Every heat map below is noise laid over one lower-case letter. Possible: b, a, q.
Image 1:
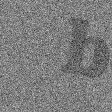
b
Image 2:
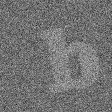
b
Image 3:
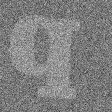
q
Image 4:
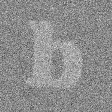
b
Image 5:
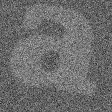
a
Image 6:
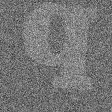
q
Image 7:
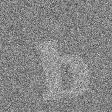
b
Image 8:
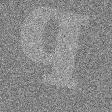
q
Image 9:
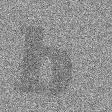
b
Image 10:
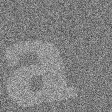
a
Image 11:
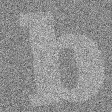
b
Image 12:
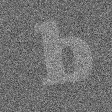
b
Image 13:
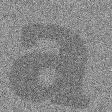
a
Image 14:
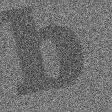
b
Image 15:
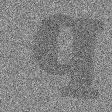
q
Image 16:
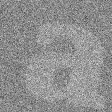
a
